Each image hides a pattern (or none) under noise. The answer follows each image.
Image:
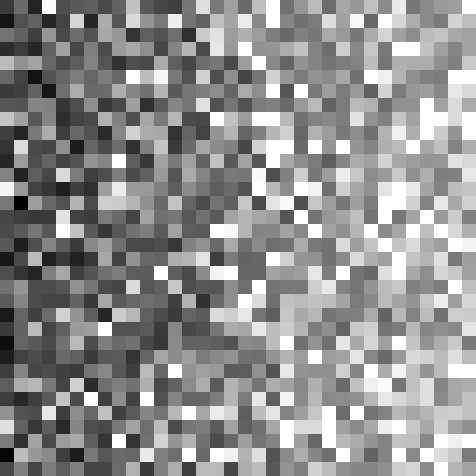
a smooth slope
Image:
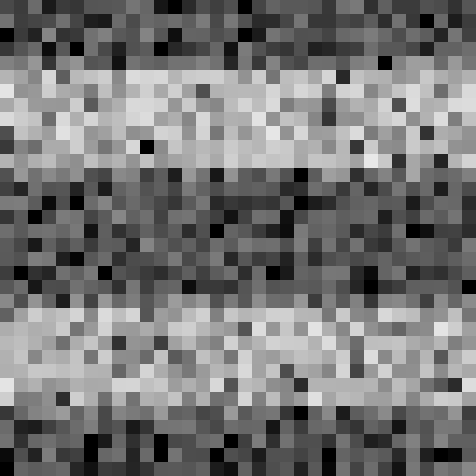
horizontal stripes
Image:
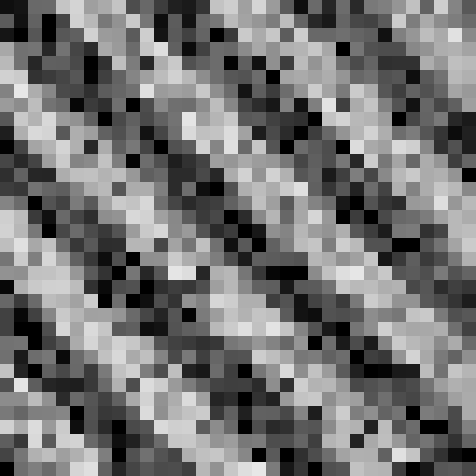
diagonal stripes
